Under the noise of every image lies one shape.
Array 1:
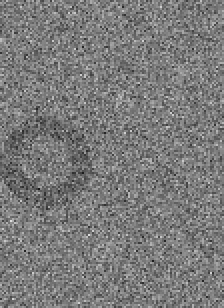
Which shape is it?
ring
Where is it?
middle left
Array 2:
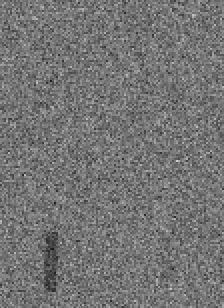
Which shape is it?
bar
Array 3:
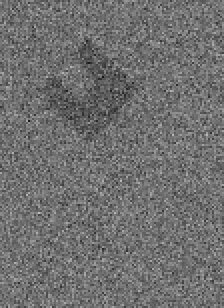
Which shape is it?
square with a notch
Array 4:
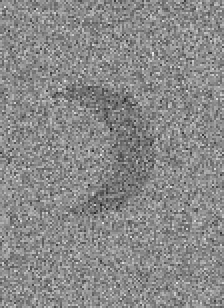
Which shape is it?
crescent
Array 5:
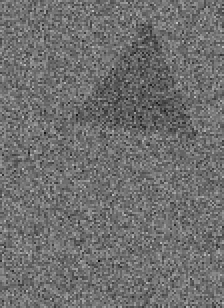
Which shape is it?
triangle
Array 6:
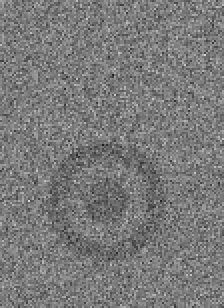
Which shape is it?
bullseye
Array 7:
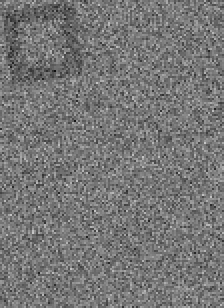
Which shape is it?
square frame
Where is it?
top left
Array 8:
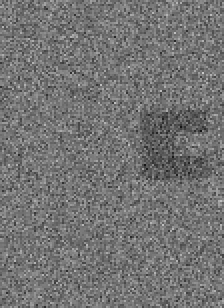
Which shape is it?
square with a notch
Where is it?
middle right
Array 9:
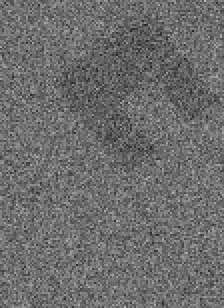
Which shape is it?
square with a notch
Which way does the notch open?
down and right
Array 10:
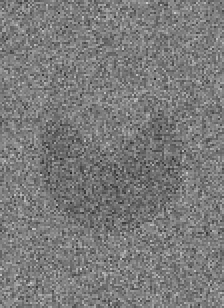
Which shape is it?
disc with a wedge cut out
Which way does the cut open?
up
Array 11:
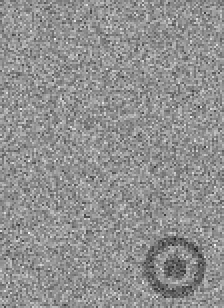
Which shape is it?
bullseye
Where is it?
bottom right
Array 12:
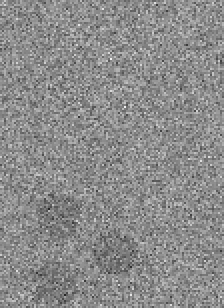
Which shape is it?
three dots
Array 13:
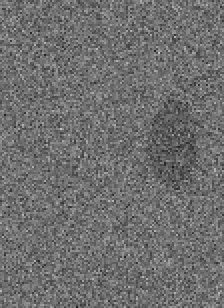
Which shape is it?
ellipse
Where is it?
middle right
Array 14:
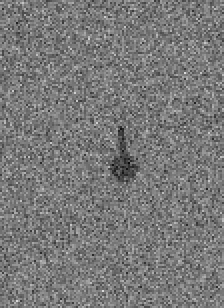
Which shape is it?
lollipop
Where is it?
centre
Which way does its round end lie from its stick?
down
